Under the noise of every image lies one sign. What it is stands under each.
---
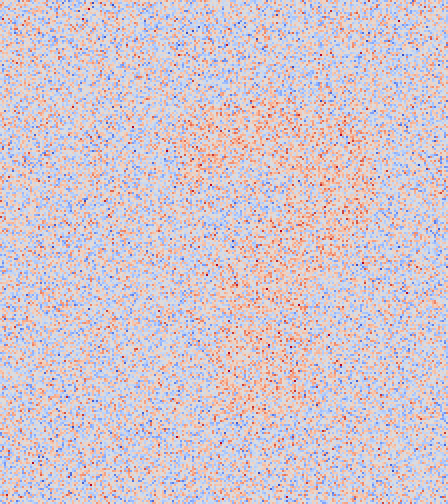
question mark
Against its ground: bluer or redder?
redder
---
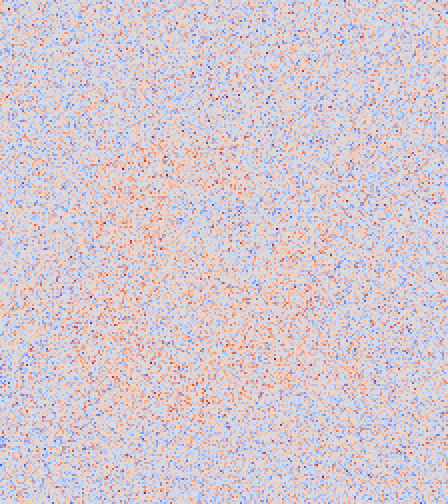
ampersand
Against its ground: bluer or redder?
redder
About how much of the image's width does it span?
two thirds
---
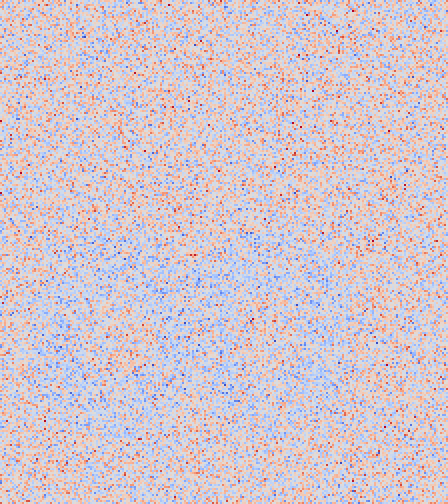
infinity sign
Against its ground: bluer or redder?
bluer
